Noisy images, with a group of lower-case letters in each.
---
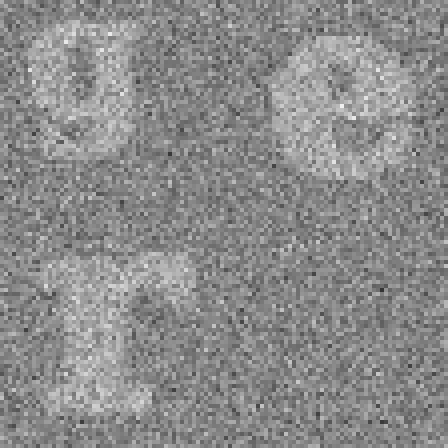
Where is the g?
top left
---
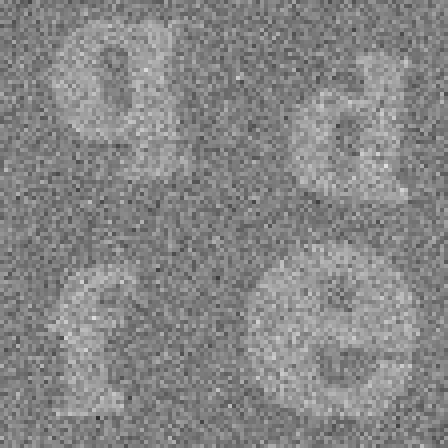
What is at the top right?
d
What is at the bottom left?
f
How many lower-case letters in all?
4
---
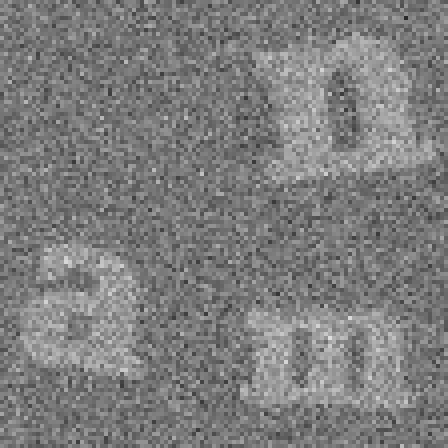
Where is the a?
bottom left
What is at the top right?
n
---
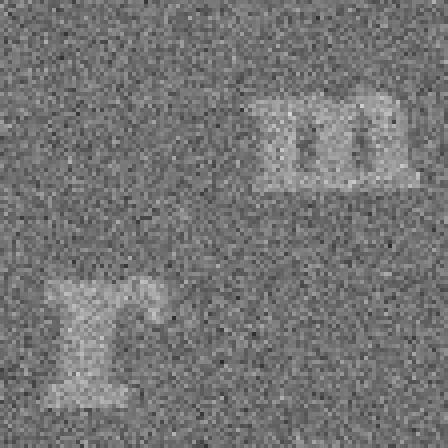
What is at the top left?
nothing
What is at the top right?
m
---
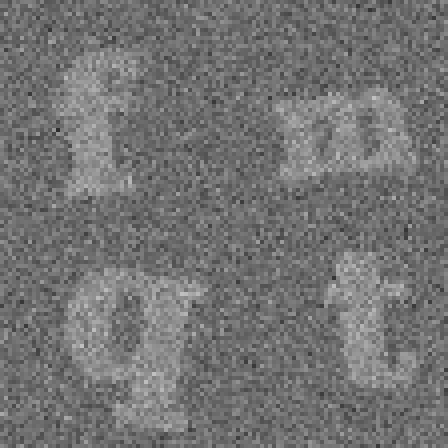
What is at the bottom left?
q
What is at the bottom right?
t
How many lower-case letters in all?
4
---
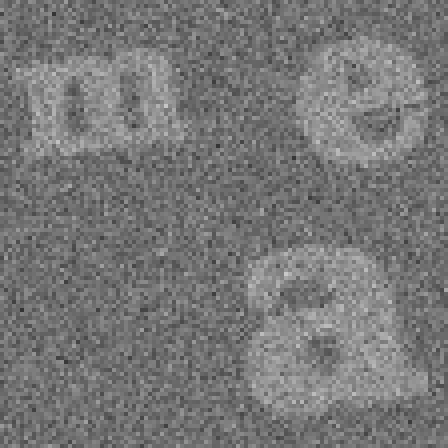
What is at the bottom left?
nothing
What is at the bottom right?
a
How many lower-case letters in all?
3
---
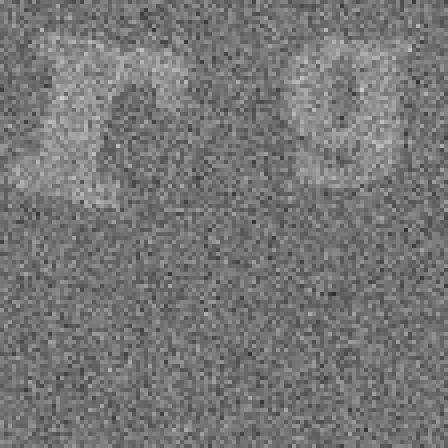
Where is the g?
top right
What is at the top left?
r
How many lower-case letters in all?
2
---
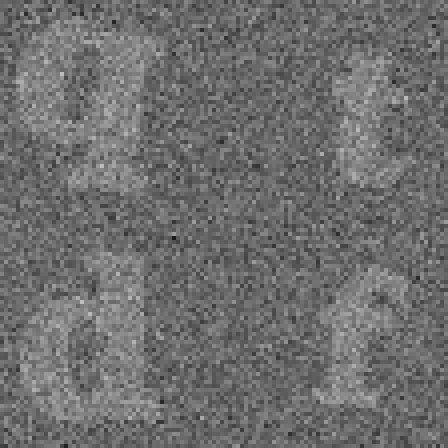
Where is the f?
bottom right
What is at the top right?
t
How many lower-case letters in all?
4
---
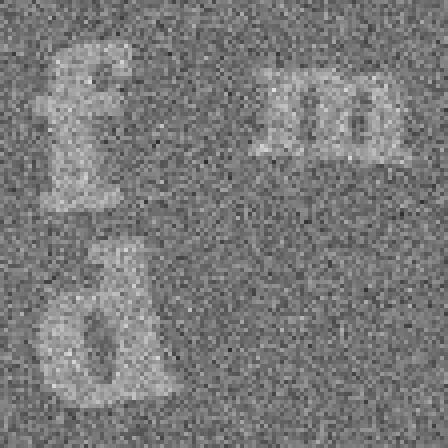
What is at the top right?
m
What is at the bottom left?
d
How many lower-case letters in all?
3
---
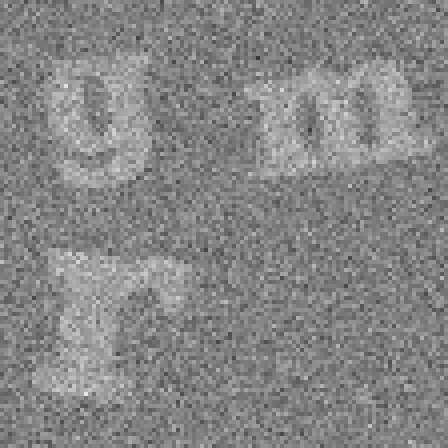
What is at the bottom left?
r
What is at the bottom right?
nothing
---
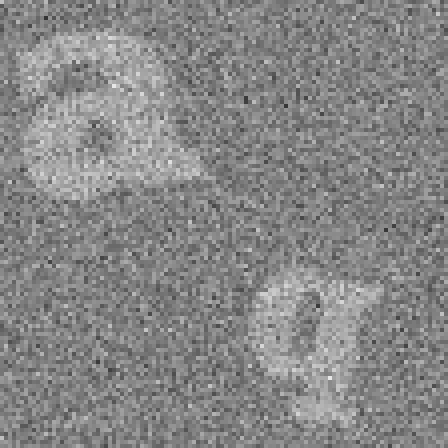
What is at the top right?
nothing
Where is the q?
bottom right
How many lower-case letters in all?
2
